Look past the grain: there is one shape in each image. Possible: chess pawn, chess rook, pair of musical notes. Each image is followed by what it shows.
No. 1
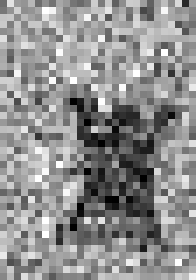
chess rook
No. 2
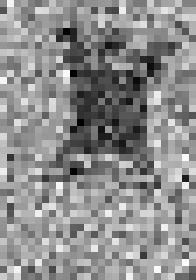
chess rook
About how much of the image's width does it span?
two thirds
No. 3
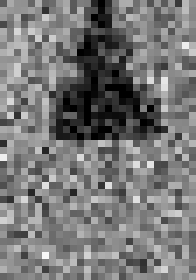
chess pawn
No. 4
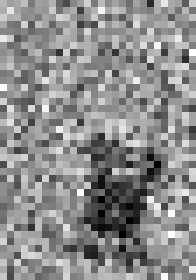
chess rook
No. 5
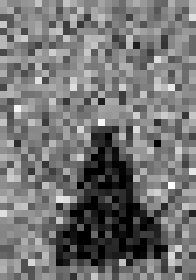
chess pawn
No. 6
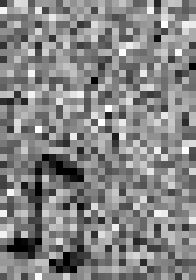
pair of musical notes
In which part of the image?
bottom left
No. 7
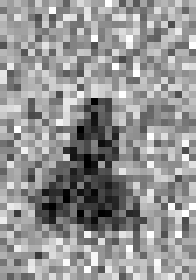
chess pawn
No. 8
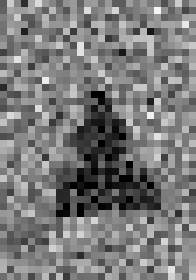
chess pawn
